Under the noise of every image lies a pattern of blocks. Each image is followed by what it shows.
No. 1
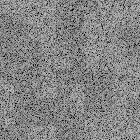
no symmetry
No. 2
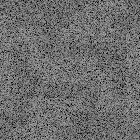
the same after a half turn
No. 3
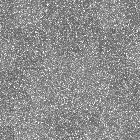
left and right mirror each other
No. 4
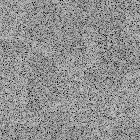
no symmetry
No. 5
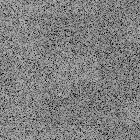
top and bottom mirror each other
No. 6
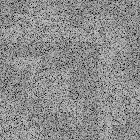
mirrored about the diagonal from the bottom left
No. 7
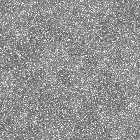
mirrored about the diagonal from the bottom left
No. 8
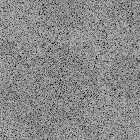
mirrored about the diagonal from the bottom left
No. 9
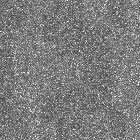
top and bottom mirror each other
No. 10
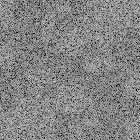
the same after a half turn
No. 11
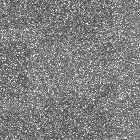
top and bottom mirror each other
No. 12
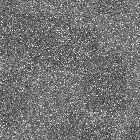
no symmetry
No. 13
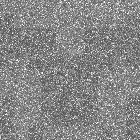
left and right mirror each other
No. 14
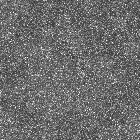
mirrored about the diagonal from the bottom left
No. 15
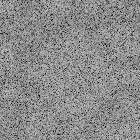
mirrored about the diagonal from the top left
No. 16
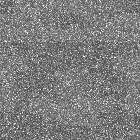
left and right mirror each other
